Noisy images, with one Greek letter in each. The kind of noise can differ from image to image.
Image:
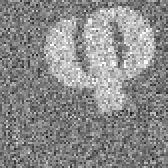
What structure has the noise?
low rank plus noise
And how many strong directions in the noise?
three or four
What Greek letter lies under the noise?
phi
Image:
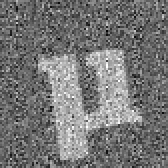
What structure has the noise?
columns of uneven size
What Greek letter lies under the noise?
mu
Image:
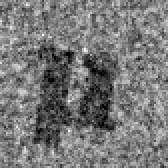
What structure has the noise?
blotchy
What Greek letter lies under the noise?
mu
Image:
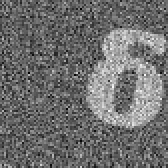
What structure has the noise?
low rank plus noise
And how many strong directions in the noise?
three or four
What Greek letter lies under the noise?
delta
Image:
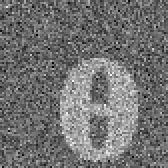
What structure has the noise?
independent entries
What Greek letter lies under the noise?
theta
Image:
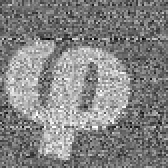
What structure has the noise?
rows of uneven size
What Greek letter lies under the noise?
phi
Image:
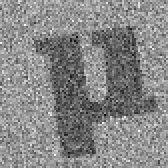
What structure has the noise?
independent entries
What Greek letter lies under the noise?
mu
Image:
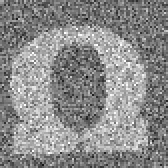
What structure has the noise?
independent entries
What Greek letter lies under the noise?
omega
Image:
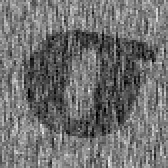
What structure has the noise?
streaked along the columns
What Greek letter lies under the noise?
sigma
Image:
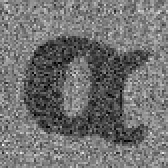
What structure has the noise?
low rank plus noise
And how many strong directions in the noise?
three or four
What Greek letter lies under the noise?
alpha
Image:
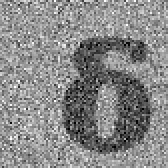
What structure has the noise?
low rank plus noise
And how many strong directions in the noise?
two
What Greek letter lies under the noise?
delta
